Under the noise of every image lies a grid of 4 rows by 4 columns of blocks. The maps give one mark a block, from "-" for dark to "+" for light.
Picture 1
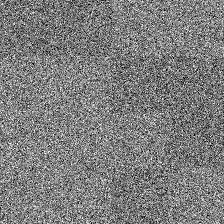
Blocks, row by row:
- - + +
+ + - -
+ + + -
+ + - +
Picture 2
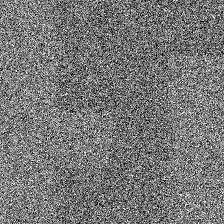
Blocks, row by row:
+ - - -
+ - - +
+ + - +
+ - - +
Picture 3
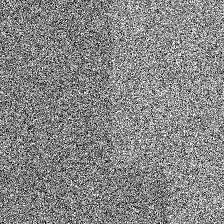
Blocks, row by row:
- - + +
- - + +
- - + +
- - - +
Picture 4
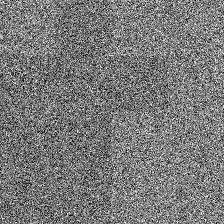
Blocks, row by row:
+ - + +
- - - +
- - + +
- - + +
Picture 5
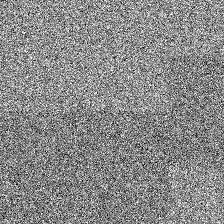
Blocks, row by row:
+ + + +
+ + + -
- - - -
- - - +
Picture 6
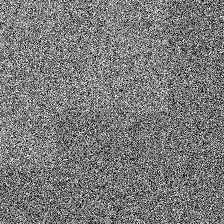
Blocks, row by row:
+ + + -
+ + + -
+ - - -
- - - -
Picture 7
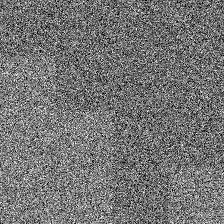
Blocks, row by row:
- - - -
+ - - -
+ + - -
+ + - +
